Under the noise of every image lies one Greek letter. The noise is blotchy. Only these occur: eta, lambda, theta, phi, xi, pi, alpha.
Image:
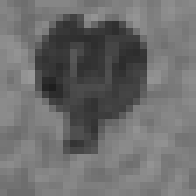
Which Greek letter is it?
phi
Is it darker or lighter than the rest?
darker
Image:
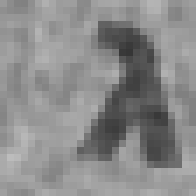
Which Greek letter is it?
lambda
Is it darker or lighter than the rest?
darker
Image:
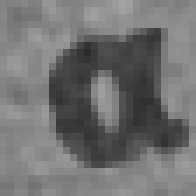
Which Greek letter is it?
alpha
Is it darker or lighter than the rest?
darker
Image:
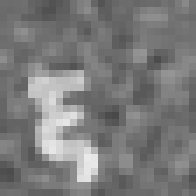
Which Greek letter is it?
xi
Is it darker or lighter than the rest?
lighter
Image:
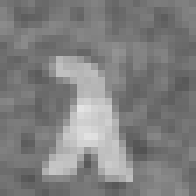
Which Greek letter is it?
lambda
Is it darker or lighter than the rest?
lighter
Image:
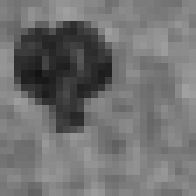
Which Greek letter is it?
phi
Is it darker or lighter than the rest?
darker
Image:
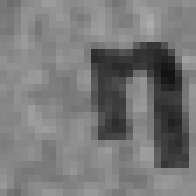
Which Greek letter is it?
eta
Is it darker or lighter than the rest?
darker
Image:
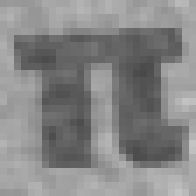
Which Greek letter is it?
pi
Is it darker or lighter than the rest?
darker
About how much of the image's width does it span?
nearly all
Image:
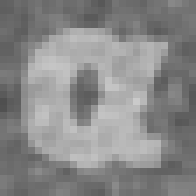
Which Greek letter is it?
alpha
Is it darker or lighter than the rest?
lighter
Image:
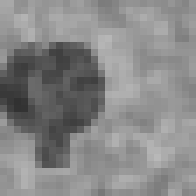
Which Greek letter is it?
phi
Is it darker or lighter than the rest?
darker
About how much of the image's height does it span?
two thirds
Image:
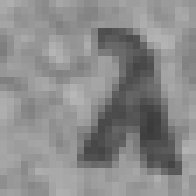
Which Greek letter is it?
lambda
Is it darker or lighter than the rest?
darker
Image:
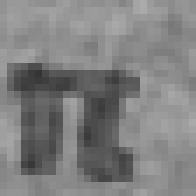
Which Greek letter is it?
pi
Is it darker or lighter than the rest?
darker
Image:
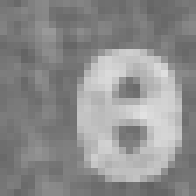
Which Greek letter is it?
theta
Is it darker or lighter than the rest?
lighter
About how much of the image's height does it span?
two thirds
